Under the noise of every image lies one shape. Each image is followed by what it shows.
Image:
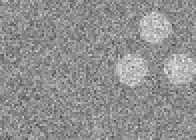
three dots
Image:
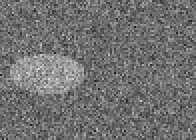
ellipse
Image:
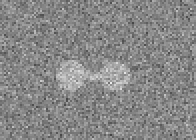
dumbbell
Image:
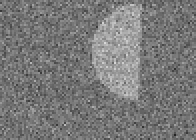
half disc
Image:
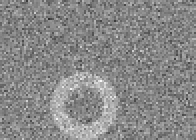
ring
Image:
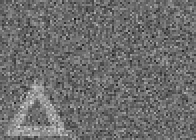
triangle frame
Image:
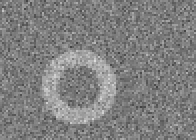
ring
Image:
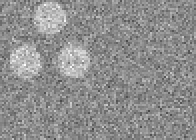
three dots
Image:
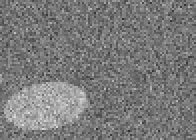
ellipse
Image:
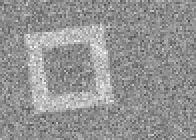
square frame
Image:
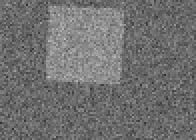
square
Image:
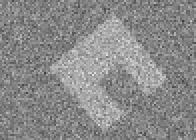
square with a notch
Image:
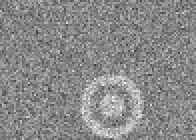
bullseye
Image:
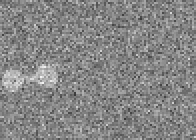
dumbbell
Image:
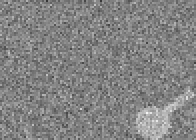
lollipop
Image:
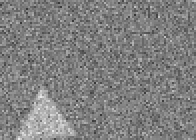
triangle
